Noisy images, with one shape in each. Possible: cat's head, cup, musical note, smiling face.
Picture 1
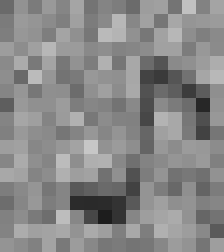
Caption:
dark musical note
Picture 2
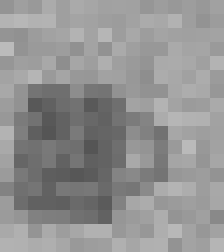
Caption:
dark cup
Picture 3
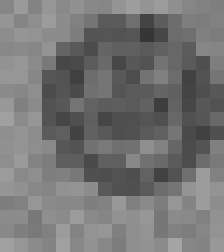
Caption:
dark smiling face
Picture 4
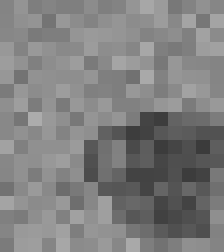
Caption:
dark cup
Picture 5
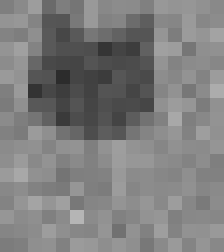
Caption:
dark cat's head
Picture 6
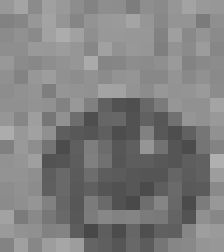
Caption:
dark smiling face
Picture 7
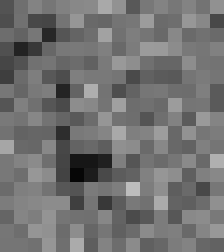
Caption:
dark musical note
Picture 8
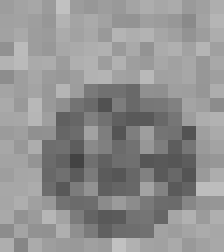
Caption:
dark smiling face
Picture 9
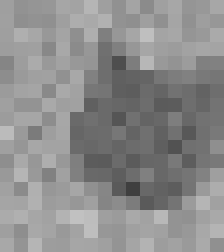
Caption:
dark cat's head
